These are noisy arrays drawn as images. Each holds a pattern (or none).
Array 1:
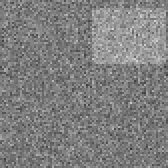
one block
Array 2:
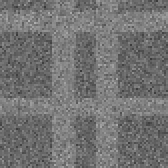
bands of rows crossing bands of columns
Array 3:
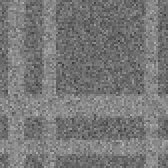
bands of rows crossing bands of columns
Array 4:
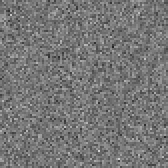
only noise
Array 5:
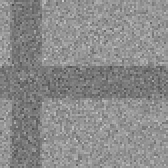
bands of rows crossing bands of columns
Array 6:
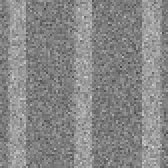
bands of columns
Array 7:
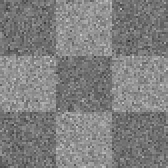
a checkerboard
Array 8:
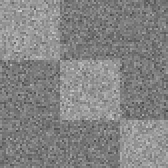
blocks along the diagonal
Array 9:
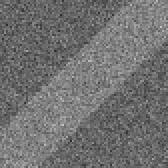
a diagonal band
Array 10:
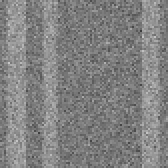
bands of columns
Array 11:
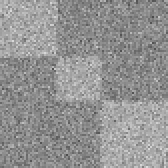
blocks along the diagonal
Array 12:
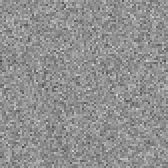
only noise
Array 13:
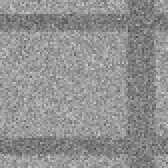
bands of rows crossing bands of columns
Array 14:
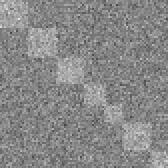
blocks along the diagonal
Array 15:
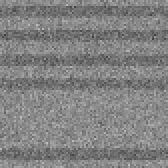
bands of rows
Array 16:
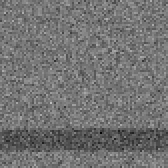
one band of rows
